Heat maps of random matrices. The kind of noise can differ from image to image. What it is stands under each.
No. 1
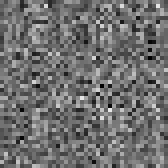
low rank plus noise
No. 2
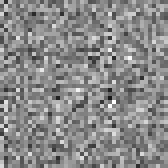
low rank plus noise
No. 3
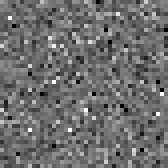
heavy tails
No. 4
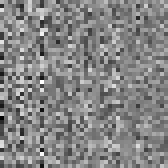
columns of uneven size
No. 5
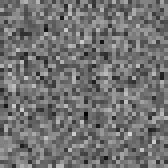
independent entries
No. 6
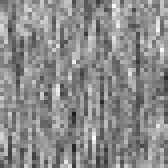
streaked along the columns
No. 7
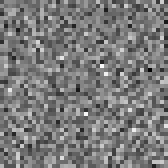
independent entries
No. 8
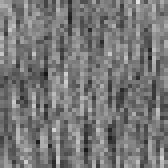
streaked along the columns
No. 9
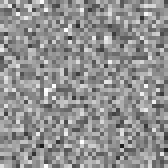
independent entries
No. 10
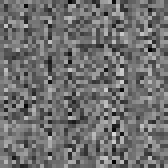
columns of uneven size
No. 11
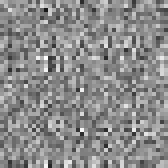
low rank plus noise
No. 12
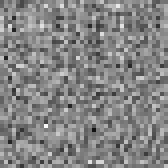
low rank plus noise
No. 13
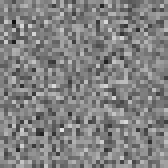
low rank plus noise
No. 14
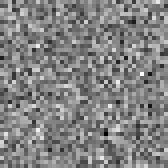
independent entries
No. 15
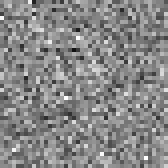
independent entries
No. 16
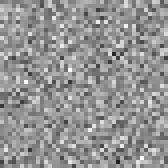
low rank plus noise
